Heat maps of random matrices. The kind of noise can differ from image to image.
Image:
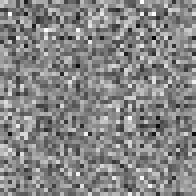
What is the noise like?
low rank plus noise
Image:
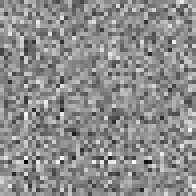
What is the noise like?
low rank plus noise
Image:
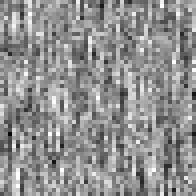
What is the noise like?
streaked along the columns
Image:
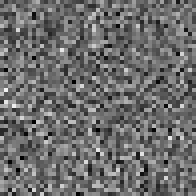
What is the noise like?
low rank plus noise
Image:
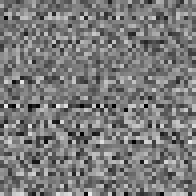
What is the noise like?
rows of uneven size
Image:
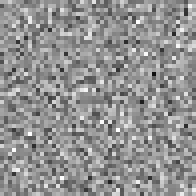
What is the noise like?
independent entries
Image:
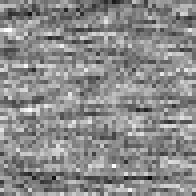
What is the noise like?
streaked along the rows
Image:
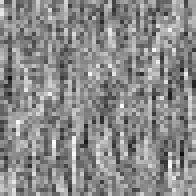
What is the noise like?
streaked along the columns
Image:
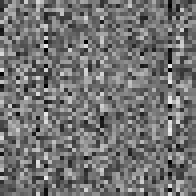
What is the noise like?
columns of uneven size
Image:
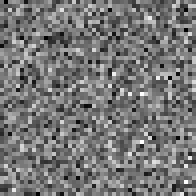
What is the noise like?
independent entries
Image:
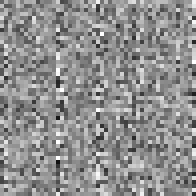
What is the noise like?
columns of uneven size
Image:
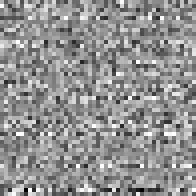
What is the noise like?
rows of uneven size
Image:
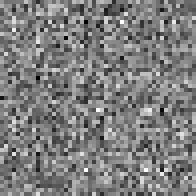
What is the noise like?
low rank plus noise
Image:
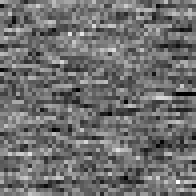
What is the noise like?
streaked along the rows
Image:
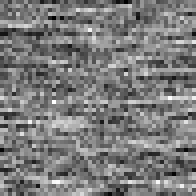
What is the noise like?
streaked along the rows
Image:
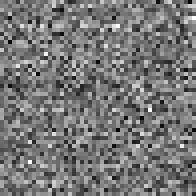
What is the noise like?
low rank plus noise
